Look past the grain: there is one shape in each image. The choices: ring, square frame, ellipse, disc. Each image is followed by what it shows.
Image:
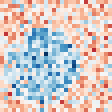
blue disc
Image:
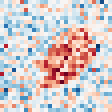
red ellipse
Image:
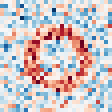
red ring
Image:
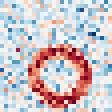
red ring
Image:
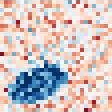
blue ellipse
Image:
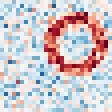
red ring
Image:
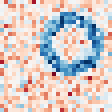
blue ring
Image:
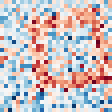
red square frame
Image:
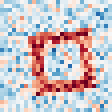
red square frame
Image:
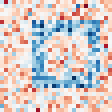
blue square frame
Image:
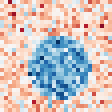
blue disc
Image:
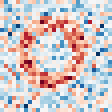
red ring
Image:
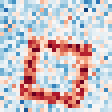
red square frame
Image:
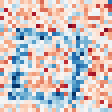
blue square frame
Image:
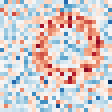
red ring
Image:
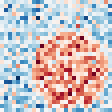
red disc
